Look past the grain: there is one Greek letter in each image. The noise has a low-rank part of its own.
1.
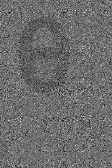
theta
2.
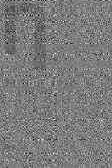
eta
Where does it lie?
top left
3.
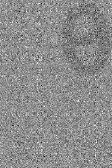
theta
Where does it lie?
top right
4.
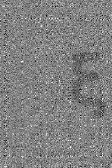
xi
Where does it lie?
middle right
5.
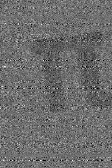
pi
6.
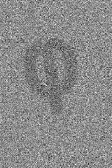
phi
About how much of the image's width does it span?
half
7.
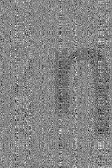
eta
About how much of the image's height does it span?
half
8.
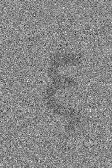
xi
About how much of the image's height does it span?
half
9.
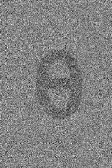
theta
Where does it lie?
centre
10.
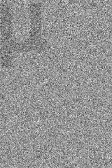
mu
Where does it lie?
top left
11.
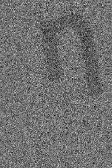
eta
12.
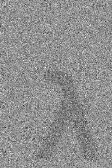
lambda
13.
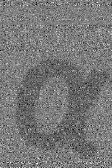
alpha
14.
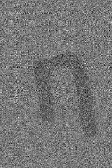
eta
